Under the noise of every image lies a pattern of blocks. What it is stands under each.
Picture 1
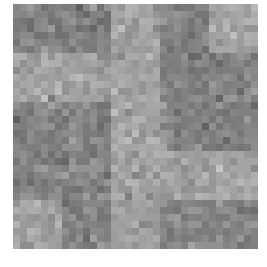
the same after a half turn
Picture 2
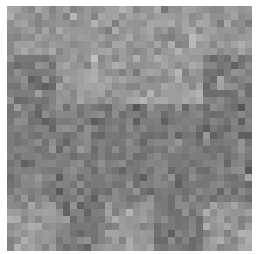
left and right mirror each other
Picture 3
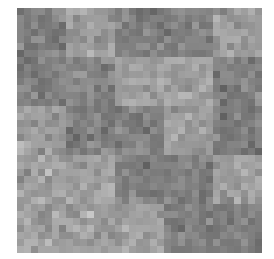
mirrored about the diagonal from the bottom left
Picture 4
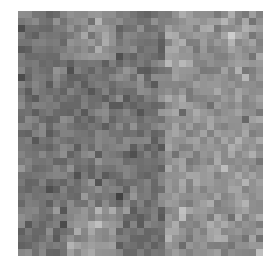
top and bottom mirror each other
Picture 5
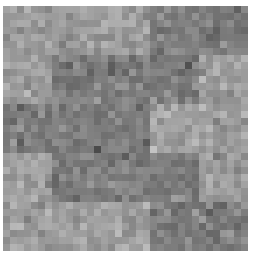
top and bottom mirror each other
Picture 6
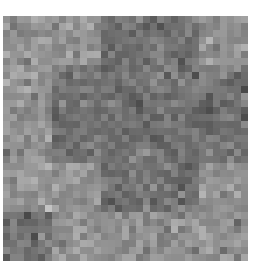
mirrored about the diagonal from the bottom left
